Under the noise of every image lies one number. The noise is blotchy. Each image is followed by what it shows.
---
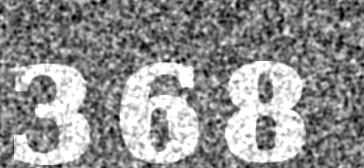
368
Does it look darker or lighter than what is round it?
lighter
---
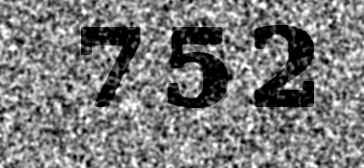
752
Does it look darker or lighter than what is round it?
darker
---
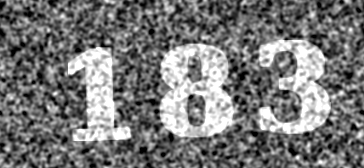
183
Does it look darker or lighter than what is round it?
lighter
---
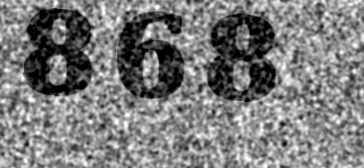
868
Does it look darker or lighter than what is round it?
darker
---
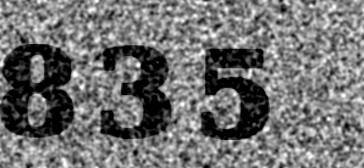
835
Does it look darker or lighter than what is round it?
darker
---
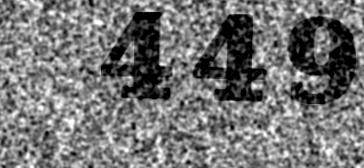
449
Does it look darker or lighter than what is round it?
darker
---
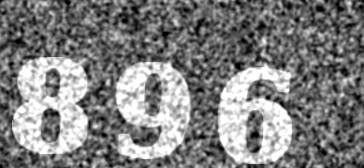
896
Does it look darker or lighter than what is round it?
lighter
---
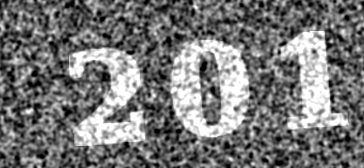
201
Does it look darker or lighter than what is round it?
lighter
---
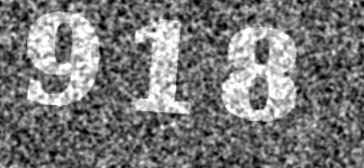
918
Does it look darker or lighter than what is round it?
lighter
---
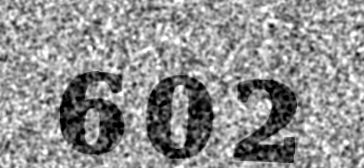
602
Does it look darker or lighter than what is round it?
darker
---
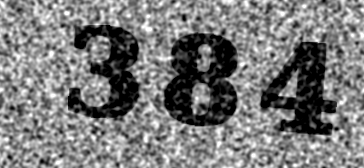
384
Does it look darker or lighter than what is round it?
darker
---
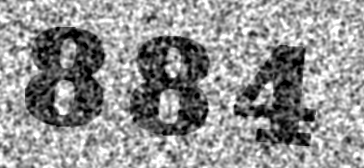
884
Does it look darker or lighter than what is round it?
darker
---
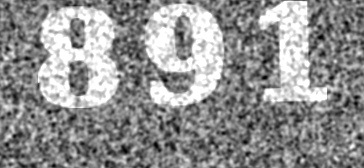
891
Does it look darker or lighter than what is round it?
lighter
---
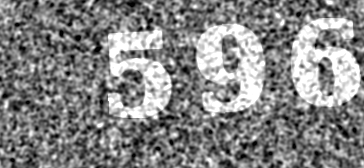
596
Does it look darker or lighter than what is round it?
lighter
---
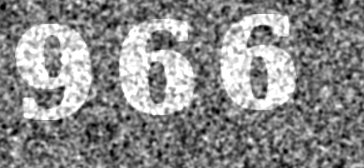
966
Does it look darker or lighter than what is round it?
lighter
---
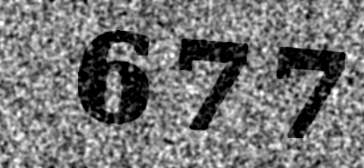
677
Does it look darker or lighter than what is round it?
darker
